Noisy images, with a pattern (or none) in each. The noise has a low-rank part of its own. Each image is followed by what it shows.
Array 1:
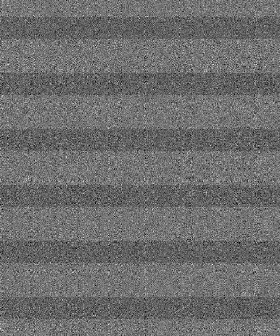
horizontal stripes
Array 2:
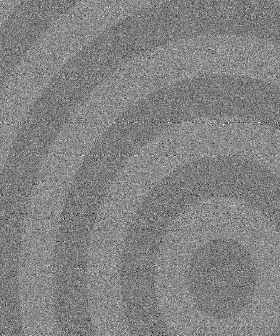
rings round one point
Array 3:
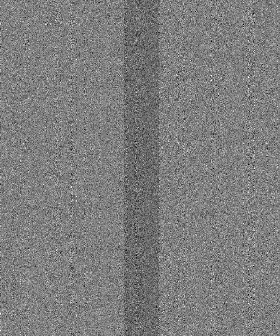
one vertical stripe
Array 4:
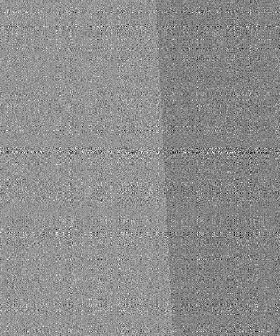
a sharp edge
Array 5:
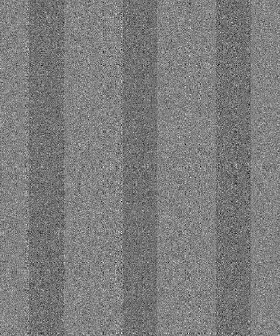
vertical stripes
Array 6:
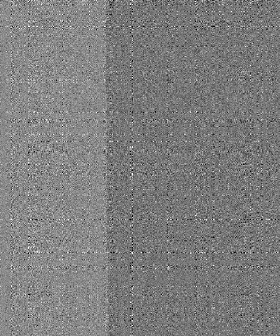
a sharp edge
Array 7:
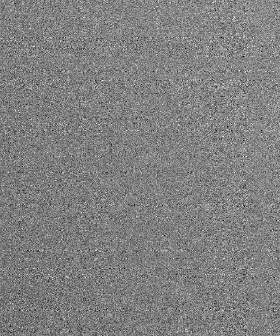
a smooth slope
